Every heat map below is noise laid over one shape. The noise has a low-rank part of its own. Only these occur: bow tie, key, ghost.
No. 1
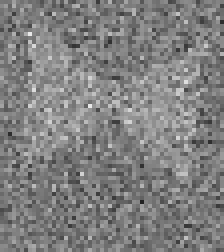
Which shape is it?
bow tie
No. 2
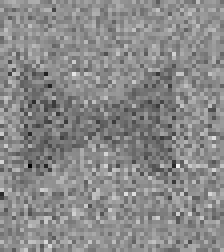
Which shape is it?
bow tie
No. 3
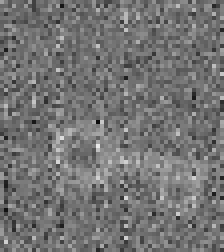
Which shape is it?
key
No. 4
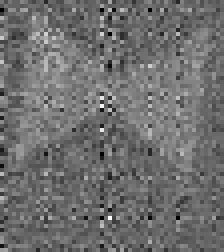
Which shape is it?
bow tie
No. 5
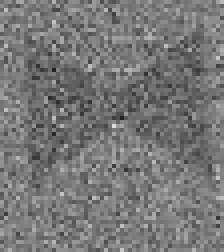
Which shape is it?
bow tie
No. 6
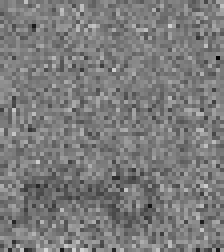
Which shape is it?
key
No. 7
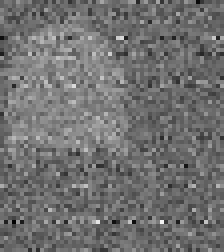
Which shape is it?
ghost
